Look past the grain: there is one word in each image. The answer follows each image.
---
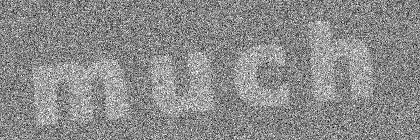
much
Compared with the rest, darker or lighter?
lighter
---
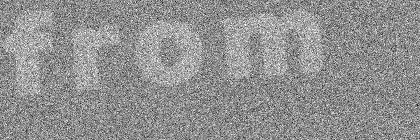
from
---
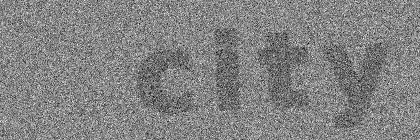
city
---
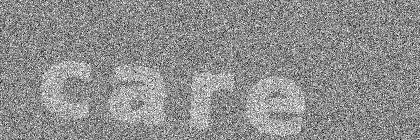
care
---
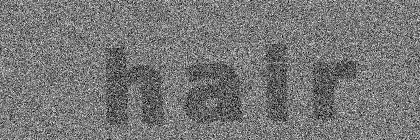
hair
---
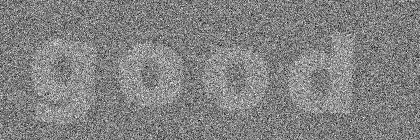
good
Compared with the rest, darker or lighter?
lighter
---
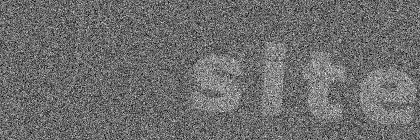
site
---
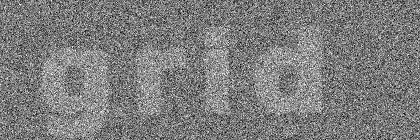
grid
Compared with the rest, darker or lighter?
lighter
